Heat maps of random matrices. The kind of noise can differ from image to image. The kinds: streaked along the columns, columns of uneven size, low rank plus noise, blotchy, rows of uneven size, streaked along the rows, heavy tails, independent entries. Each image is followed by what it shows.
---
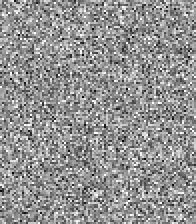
low rank plus noise
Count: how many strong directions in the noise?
one
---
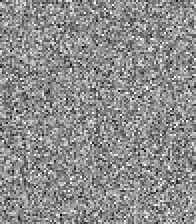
independent entries
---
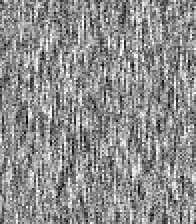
streaked along the columns
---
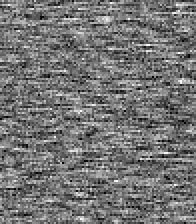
streaked along the rows
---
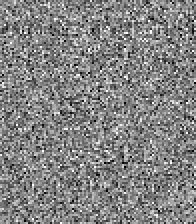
low rank plus noise
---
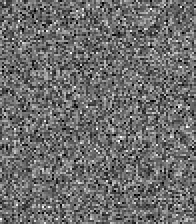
low rank plus noise
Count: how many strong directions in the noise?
one
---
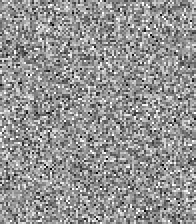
independent entries
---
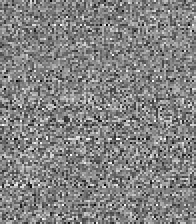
rows of uneven size
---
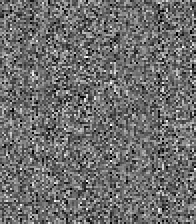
columns of uneven size
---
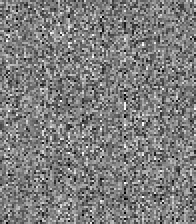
columns of uneven size
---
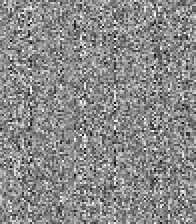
columns of uneven size
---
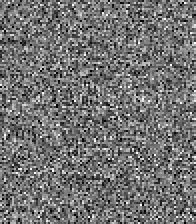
low rank plus noise
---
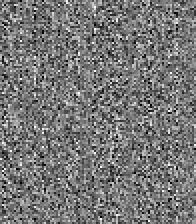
columns of uneven size
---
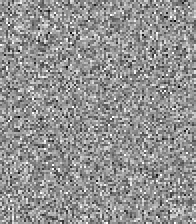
low rank plus noise
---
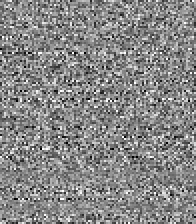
rows of uneven size
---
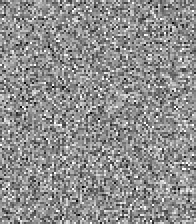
low rank plus noise
